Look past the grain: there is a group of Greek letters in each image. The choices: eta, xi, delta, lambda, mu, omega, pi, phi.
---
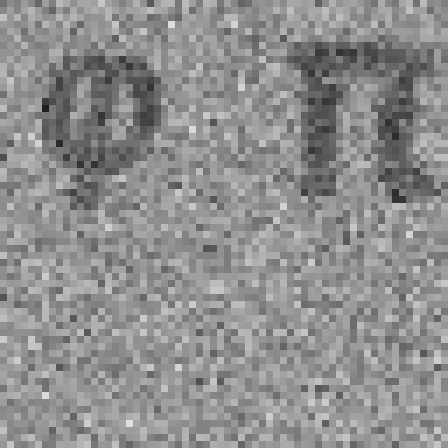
top left: phi; top right: pi
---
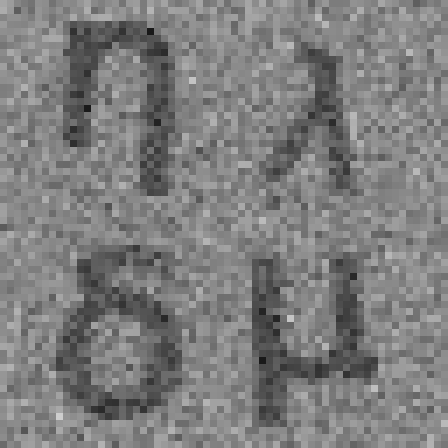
top left: eta; top right: lambda; bottom left: delta; bottom right: mu
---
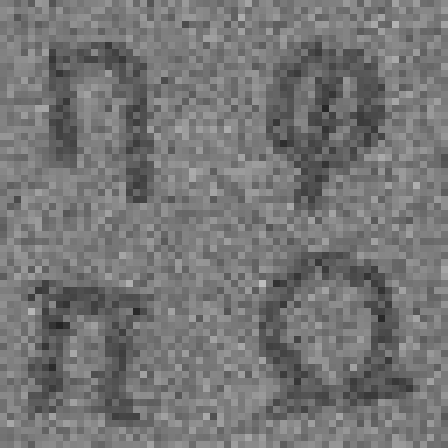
top left: eta; top right: phi; bottom left: pi; bottom right: omega
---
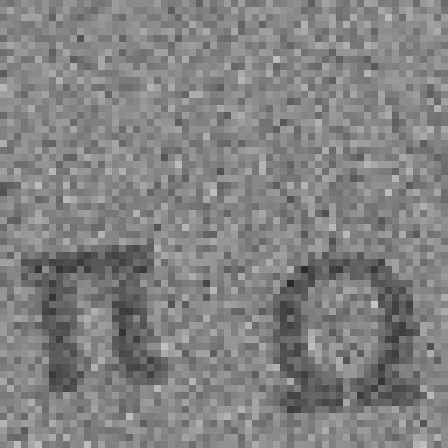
bottom left: pi; bottom right: omega
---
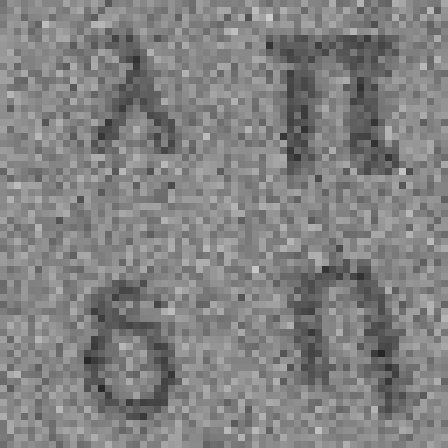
top left: lambda; top right: pi; bottom left: delta; bottom right: eta
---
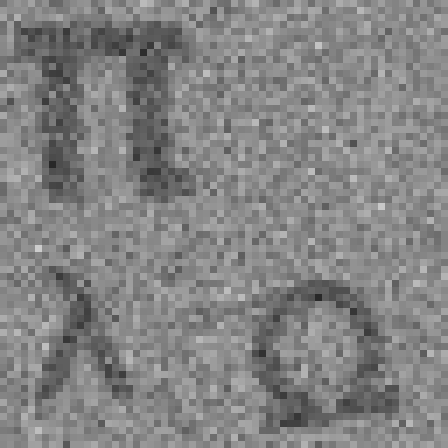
top left: pi; bottom left: lambda; bottom right: omega
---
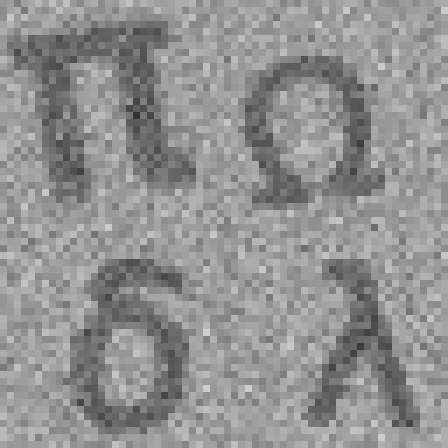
top left: pi; top right: omega; bottom left: delta; bottom right: lambda
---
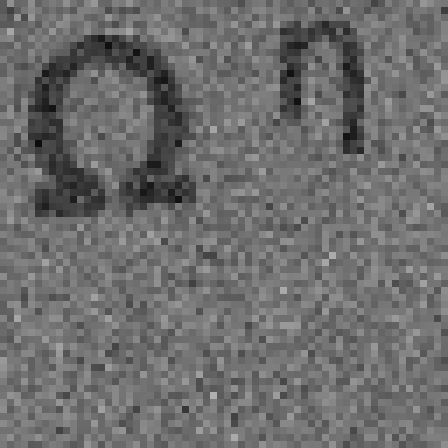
top left: omega; top right: eta
